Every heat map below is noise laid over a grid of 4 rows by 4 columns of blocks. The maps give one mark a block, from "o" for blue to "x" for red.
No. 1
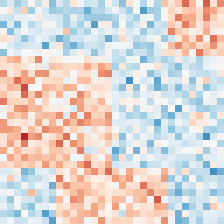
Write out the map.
o o o x
x x o o
x x o o
o x x o
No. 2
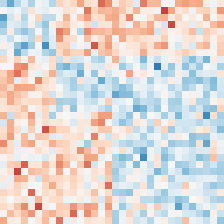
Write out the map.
o x x x
x o o o
x x o o
x x o o
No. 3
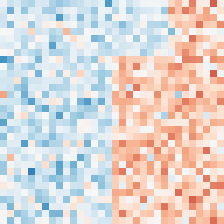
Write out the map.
o o o x
o o x x
o o x x
o o x x
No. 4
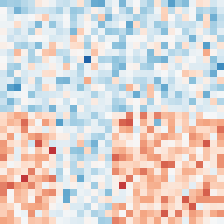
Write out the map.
o o o o
o o o o
x o x x
x o x x
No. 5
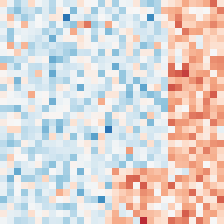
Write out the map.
o o o x
o o o x
o o o x
o o x x
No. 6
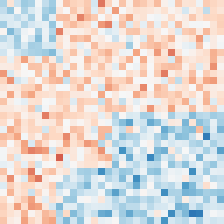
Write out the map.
o x x x
x x x x
x x o o
x o o o
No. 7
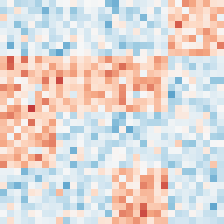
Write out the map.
o o o x
x x x o
x o o o
o o x o
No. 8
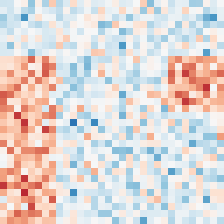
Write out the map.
o o o o
x o o x
x o o o
x o o o
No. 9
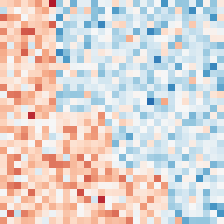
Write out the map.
x o o o
x o o o
x x o o
x x x o
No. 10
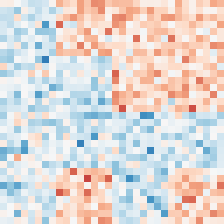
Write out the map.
o x x x
o o x x
o o o o
o x o x
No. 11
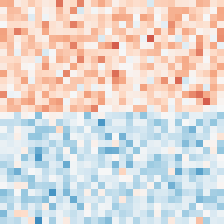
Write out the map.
x x x x
x x x x
o o o o
o o o o
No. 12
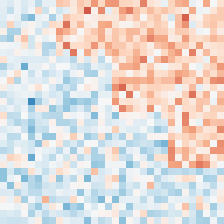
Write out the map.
o x x x
o o x x
o o o x
o o o o
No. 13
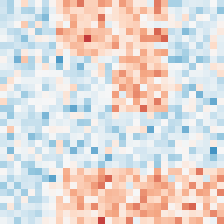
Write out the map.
o x x o
o o x o
o o o o
o x x x
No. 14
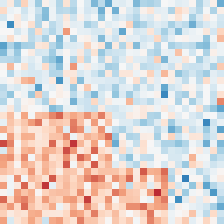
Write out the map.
o o o o
o o o o
x x o o
x x x o
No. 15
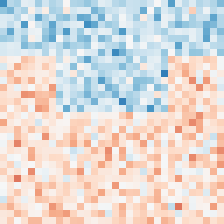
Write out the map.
o o o o
x o o x
x x x x
x x x x
